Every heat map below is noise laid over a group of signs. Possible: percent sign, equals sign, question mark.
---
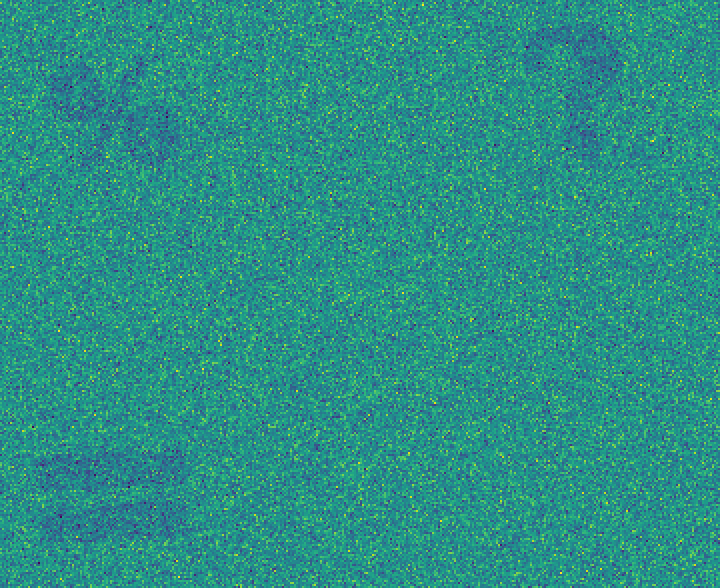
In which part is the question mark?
top right
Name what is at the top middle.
nothing
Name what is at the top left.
percent sign
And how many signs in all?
3
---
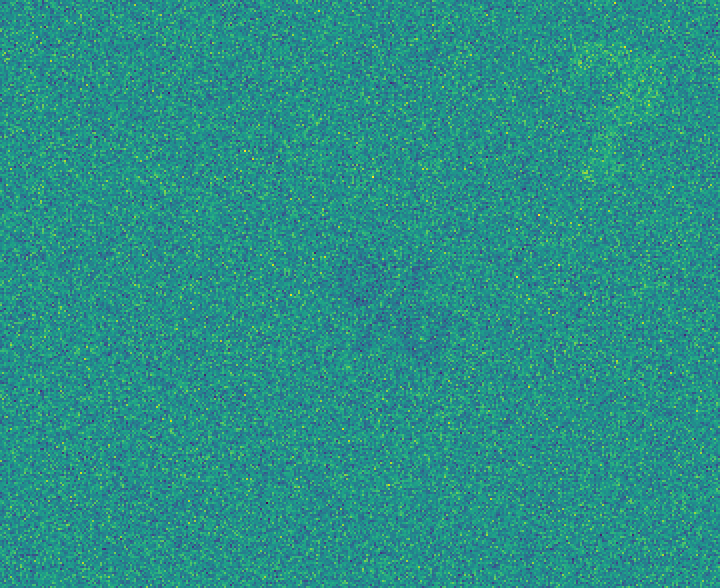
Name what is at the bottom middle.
nothing
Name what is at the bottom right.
nothing
